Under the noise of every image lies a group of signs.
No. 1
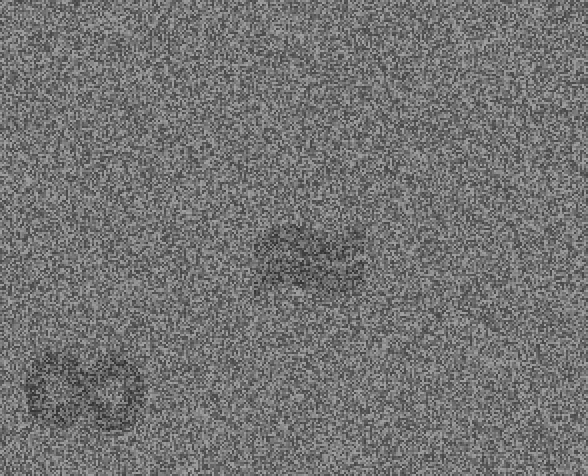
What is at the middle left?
nothing
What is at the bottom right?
nothing
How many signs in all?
2
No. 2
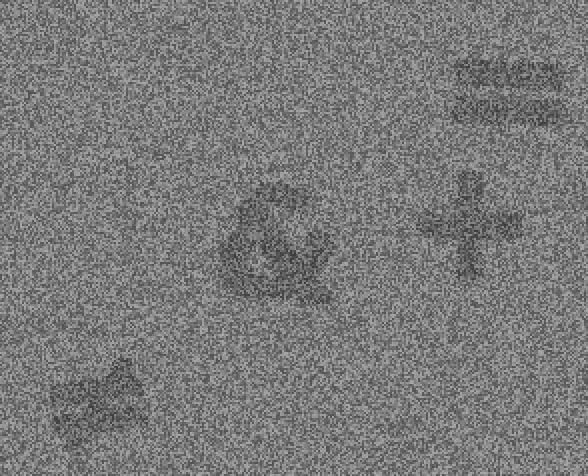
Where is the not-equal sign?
bottom left
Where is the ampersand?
centre
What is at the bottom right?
nothing
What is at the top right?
equals sign
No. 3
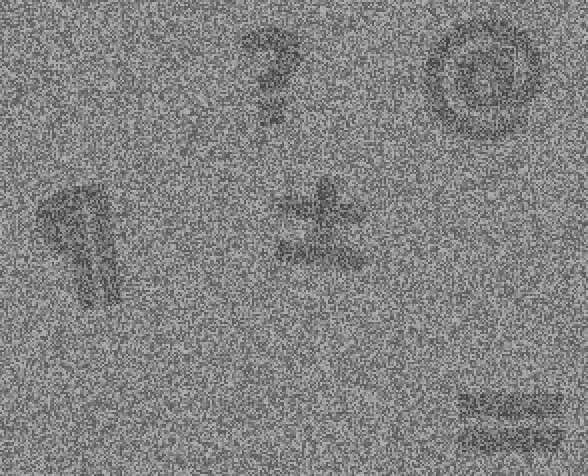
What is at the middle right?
nothing
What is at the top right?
at sign
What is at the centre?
plus-minus sign
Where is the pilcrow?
middle left
